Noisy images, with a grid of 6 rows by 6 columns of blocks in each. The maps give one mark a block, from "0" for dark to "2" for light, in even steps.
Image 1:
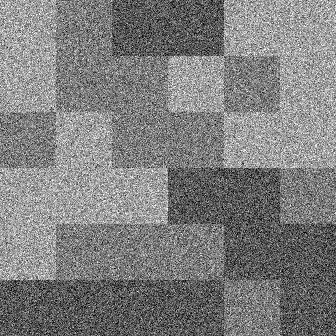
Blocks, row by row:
2 1 0 0 2 2
2 1 1 2 1 2
1 2 1 1 2 2
2 2 2 0 0 1
2 1 1 1 0 0
0 0 0 0 1 0
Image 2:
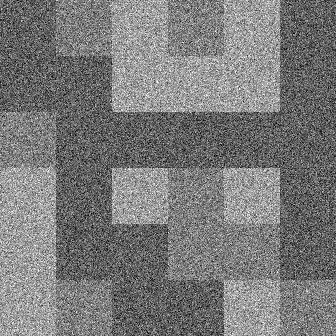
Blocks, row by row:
0 1 2 1 2 0
0 0 2 2 2 0
1 0 0 0 0 0
2 0 2 1 2 0
2 0 0 1 1 0
2 1 0 0 2 1
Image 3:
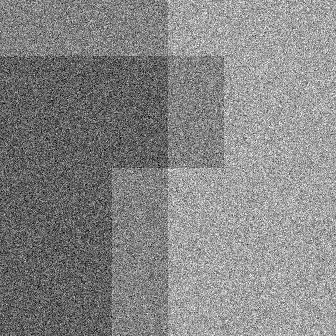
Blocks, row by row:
1 1 1 2 2 2
0 0 0 1 2 2
0 0 0 1 2 2
0 0 1 2 2 2
0 0 1 2 2 2
0 0 1 2 2 2
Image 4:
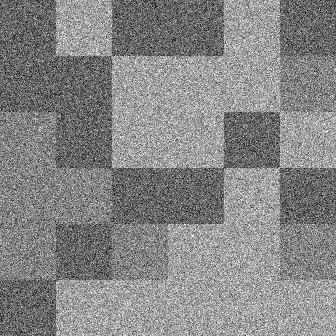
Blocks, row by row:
0 2 0 0 2 0
0 0 2 2 2 1
1 0 2 2 0 2
1 1 0 0 2 0
1 0 1 2 2 1
0 2 2 2 2 2
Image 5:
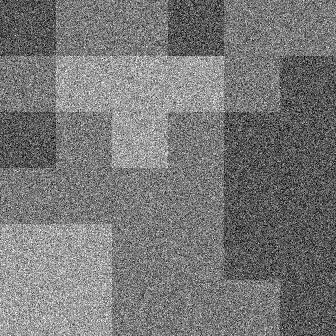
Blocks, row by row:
0 1 1 0 1 1
1 2 2 2 1 0
0 1 2 1 0 0
1 1 1 1 0 0
2 2 1 1 0 0
2 2 1 1 1 0
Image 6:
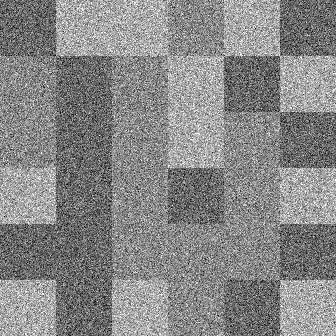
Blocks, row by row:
0 2 2 1 2 0
1 0 1 2 0 2
1 0 1 2 1 0
2 0 1 0 1 2
0 0 1 1 1 0
2 0 2 1 0 2
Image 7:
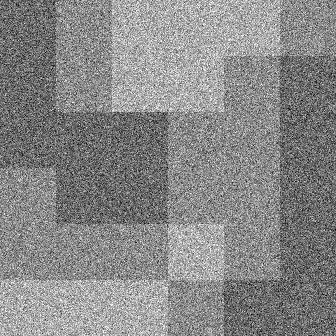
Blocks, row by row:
0 1 2 2 2 1
0 1 2 2 1 0
0 0 0 1 1 0
1 0 0 1 1 0
1 1 1 2 1 0
2 2 2 1 0 0
